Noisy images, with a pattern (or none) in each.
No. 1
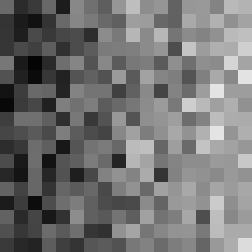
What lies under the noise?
a smooth slope
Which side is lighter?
right
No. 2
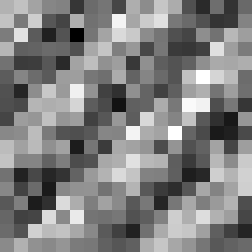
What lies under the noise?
diagonal stripes
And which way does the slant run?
bottom left to top right
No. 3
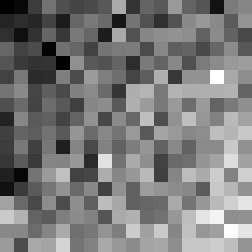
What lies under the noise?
a smooth slope
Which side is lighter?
bottom right
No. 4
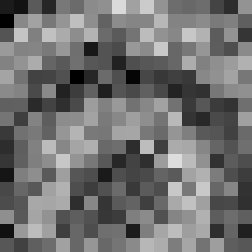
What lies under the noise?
rings round one point
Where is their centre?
bottom middle
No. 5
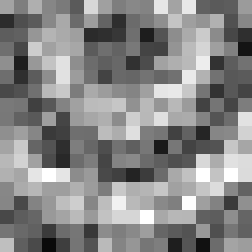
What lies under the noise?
rings round one point
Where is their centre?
top middle
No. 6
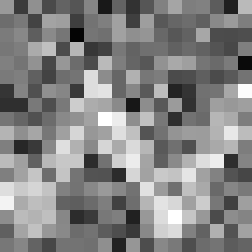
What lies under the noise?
a wavy band
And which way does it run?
left to right
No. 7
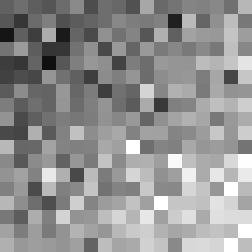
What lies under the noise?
a smooth slope
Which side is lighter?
bottom right
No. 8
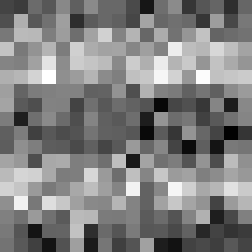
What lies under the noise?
horizontal stripes
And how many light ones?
2
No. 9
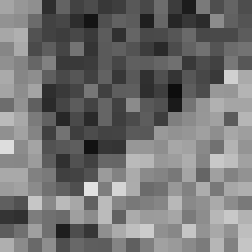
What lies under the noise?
spokes from one point
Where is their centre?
bottom left
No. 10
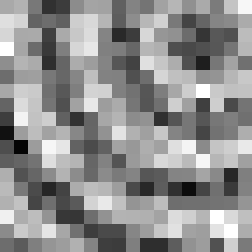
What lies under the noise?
rings round one point
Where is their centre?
top right
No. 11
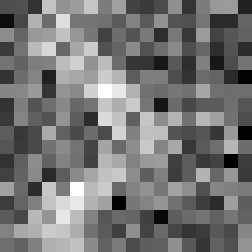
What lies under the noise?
a wavy band
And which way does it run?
top to bottom
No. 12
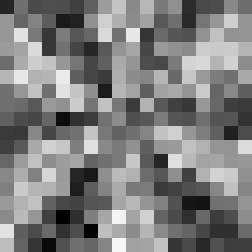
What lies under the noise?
spokes from one point
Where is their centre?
centre
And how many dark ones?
6
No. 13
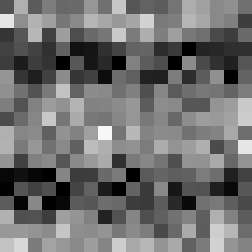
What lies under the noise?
horizontal stripes
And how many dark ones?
2
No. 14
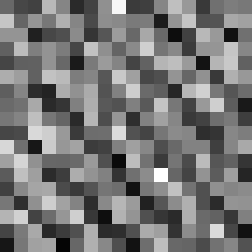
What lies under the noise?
diagonal stripes
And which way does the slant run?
top left to bottom right
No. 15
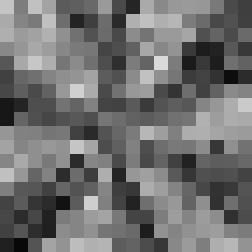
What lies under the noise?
spokes from one point
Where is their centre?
centre
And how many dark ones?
6
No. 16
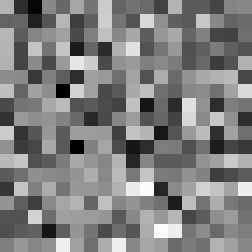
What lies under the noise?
only noise
